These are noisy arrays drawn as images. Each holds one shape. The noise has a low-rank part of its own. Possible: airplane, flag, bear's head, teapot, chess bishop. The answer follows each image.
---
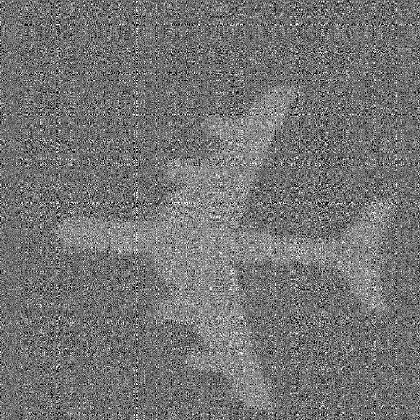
airplane
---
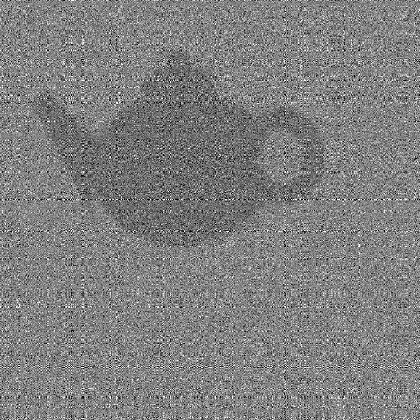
teapot
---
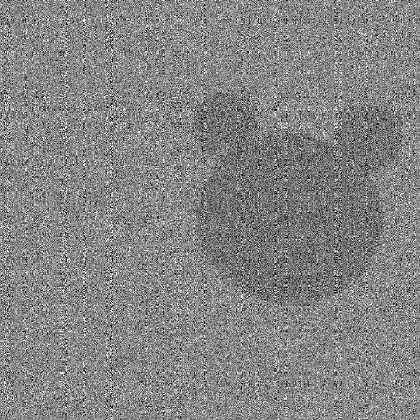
bear's head
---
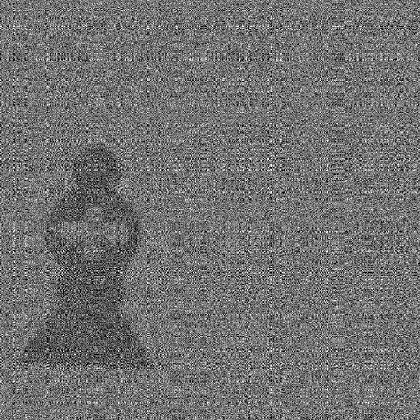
chess bishop
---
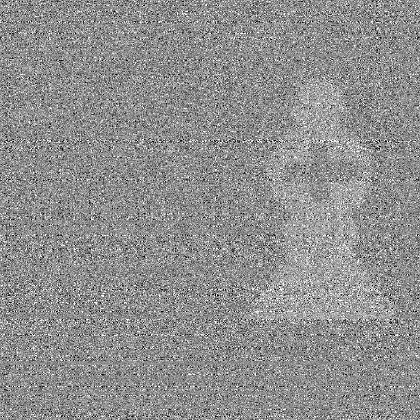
chess bishop
